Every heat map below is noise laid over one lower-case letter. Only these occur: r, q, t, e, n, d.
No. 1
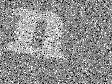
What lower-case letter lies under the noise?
n
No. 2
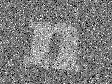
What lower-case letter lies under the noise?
n
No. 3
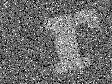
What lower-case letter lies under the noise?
r
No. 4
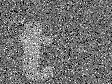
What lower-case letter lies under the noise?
t
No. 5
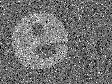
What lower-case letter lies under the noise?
e
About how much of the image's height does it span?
two thirds
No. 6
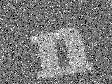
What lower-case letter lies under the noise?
n
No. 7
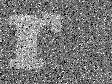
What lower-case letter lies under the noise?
r
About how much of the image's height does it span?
two thirds
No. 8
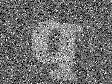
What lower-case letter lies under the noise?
q
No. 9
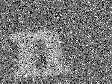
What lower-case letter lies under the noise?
n
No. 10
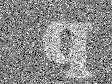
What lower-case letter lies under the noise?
q
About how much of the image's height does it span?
two thirds
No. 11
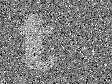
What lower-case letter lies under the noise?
t
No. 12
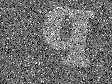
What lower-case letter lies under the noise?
q
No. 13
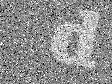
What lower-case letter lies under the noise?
d
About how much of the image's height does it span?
two thirds
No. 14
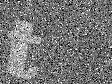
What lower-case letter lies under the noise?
t
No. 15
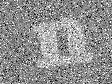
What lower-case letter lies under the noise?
n
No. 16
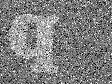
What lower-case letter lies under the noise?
q
